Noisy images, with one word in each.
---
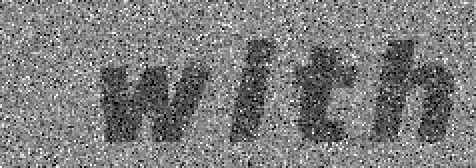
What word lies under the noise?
with
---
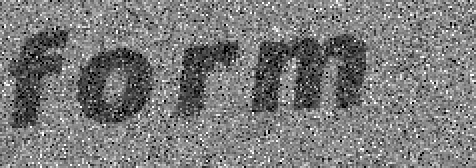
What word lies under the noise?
form
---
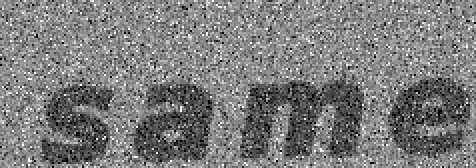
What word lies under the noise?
same
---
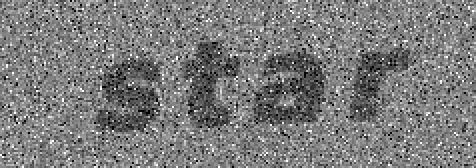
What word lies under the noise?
star
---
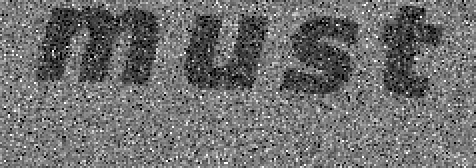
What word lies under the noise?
must
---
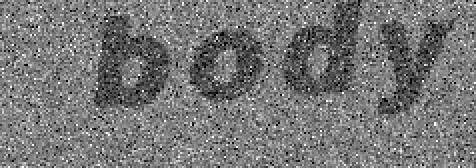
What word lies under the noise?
body
